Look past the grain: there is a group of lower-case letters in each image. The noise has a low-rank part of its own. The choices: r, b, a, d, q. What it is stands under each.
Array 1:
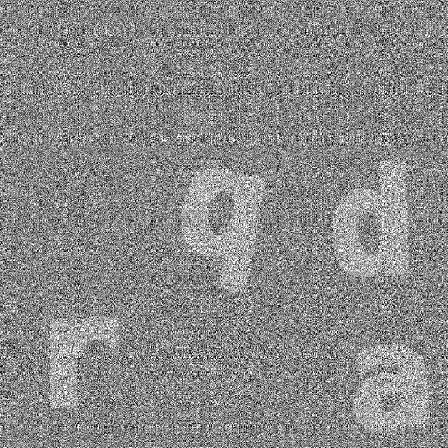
centre: q; middle right: d; bottom left: r; bottom right: a
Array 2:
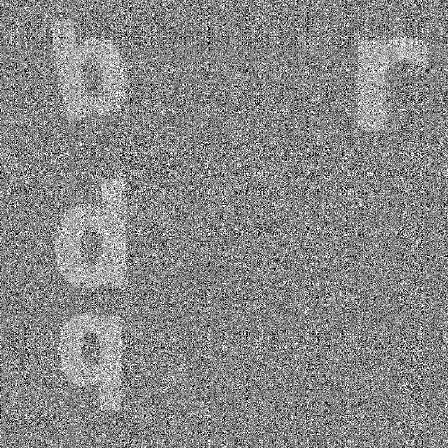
top left: b; top right: r; middle left: d; bottom left: q
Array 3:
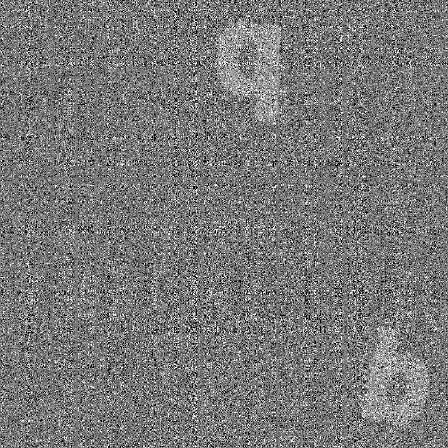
top middle: q; bottom right: b
